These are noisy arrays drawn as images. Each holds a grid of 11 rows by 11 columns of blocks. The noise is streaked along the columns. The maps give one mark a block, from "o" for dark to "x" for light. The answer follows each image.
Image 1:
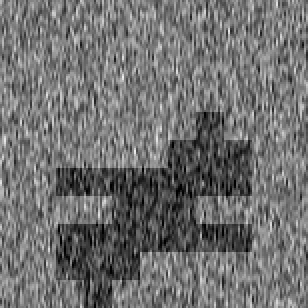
x x x x x x x x x x x
x x x x x x x x x x x
x x x x x x x x x x x
x x x x x x x x x x x
x x x x x x x o x x x
x x x x x x o o o x x
x x o o o o o o o x x
x x x x o o o x x x x
x x o o o o o o o x x
x x o o o x x x x x x
x x x o x x x x x x x
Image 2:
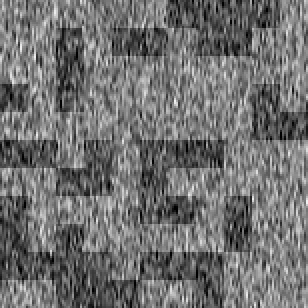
x x x x x x o o o o x
x x o x o o x o o x x
x x o x x x x x x x x
o x o x x x x x x o x
x x x x x x x x x o o
o o x o x o o o x x x
x x o o x o x x x x x
o x x x x o o x o x x
o x o x x x x x o x x
o o o o x o o o x x x
x x o o o x x o x x x
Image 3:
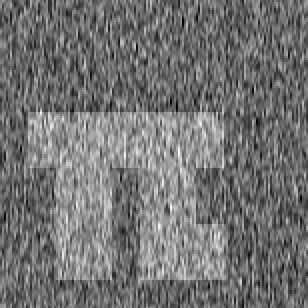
o o o o o o o o o o o
o o o o o o o o o o o
o o o o o o o o o o o
o o o o o o o o o o o
o x x x x x x x o o o
o x x x x x x x o o o
o o x x o x x o o o o
o o x x o x x o o o o
o o x x o x x x o o o
o o x x o x x x o o o
o o o o o o o o o o o
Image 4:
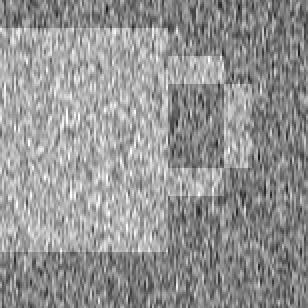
o o o o o o o o o o o
x x x x x x o o o o o
x x x x x x x x o o o
x x x x x x o o x o o
x x x x x x o o x o o
x x x x x x o o x o o
x x x x x x x x o o o
x x x x x x o o o o o
x x x x x x o o o o o
o o o o o o o o o o o
o o o o o o o o o o o
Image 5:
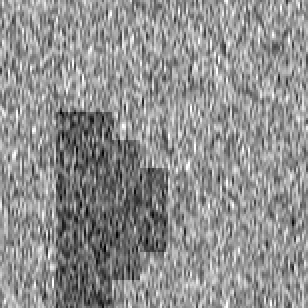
x x x x x x x x x x x
x x x x x x x x x x x
x x x x x x x x x x x
x x x x x x x x x x x
x x o o x x x x x x x
x x o o o x x x x x x
x x o o o o x x x x x
x x o o o o x x x x x
x x o o o o x x x x x
x x o o o x x x x x x
x x o o x x x x x x x
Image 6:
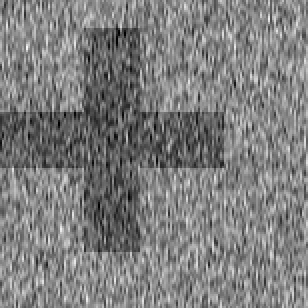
x x x x x x x x x x x
x x x o o x x x x x x
x x x o o x x x x x x
x x x o o x x x x x x
o o o o o o o o x x x
o o o o o o o o x x x
x x x o o x x x x x x
x x x o o x x x x x x
x x x o o x x x x x x
x x x x x x x x x x x
x x x x x x x x x x x
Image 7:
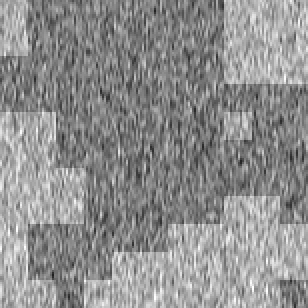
x o o o o o o o x x x
x o o o o o o o x x x
o o o o o o o o x x x
o o o o o o o o o o o
x x o o o o o o x o o
x x o o o o o o o o o
x x x o o o o o o o o
x x x o o o o o x x o
x o o o o o x x x x x
x o o o x x x x x x x
x x o x x x x x x x o
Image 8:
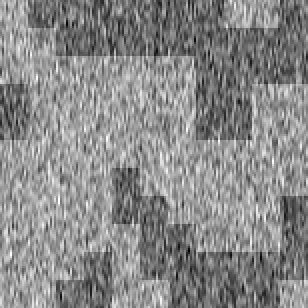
x o o o o o o o x x o
x x o o o o o o o o o
x x x x x x x o o o o
o x x x x x x o o x x
o x x x x x x o o x x
x x x x x x x x x x x
x x x x o x x x x x x
x x x x o o x x x x o
x x x x x o o x x x o
x x x o x o o o o o o
x x o o x x o o o o x
